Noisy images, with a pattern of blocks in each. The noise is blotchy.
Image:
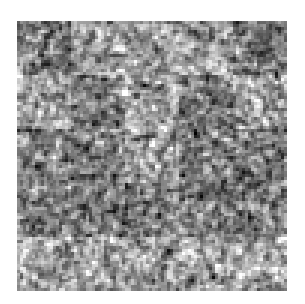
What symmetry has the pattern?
left and right mirror each other
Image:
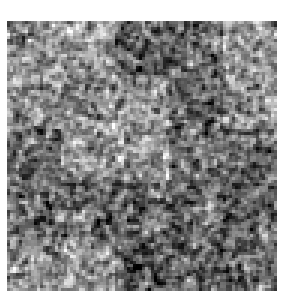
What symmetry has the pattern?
mirrored about the diagonal from the top left
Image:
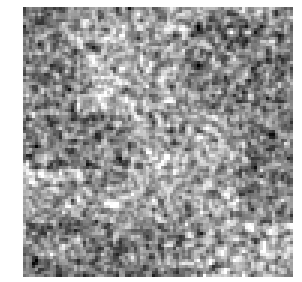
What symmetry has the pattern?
no symmetry
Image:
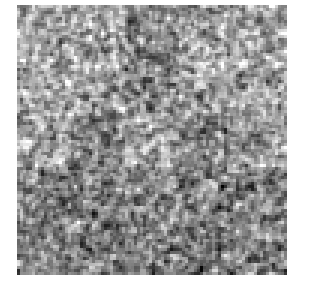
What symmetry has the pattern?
left and right mirror each other
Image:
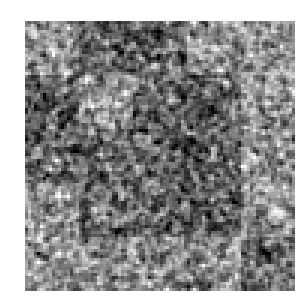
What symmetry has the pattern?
mirrored about the diagonal from the top left
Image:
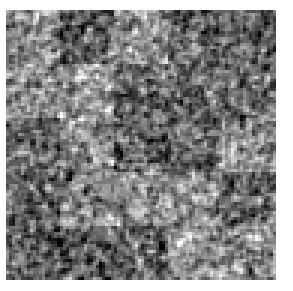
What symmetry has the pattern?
mirrored about the diagonal from the bottom left
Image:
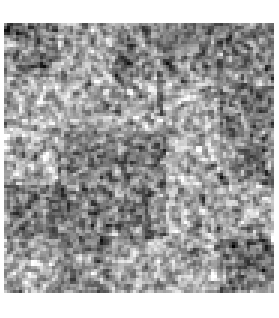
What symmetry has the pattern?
mirrored about the diagonal from the bottom left
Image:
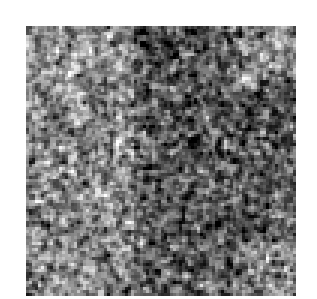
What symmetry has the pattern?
top and bottom mirror each other
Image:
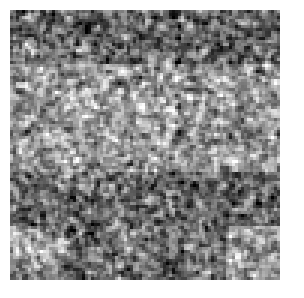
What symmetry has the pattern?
left and right mirror each other
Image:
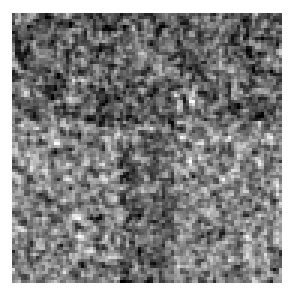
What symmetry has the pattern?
left and right mirror each other
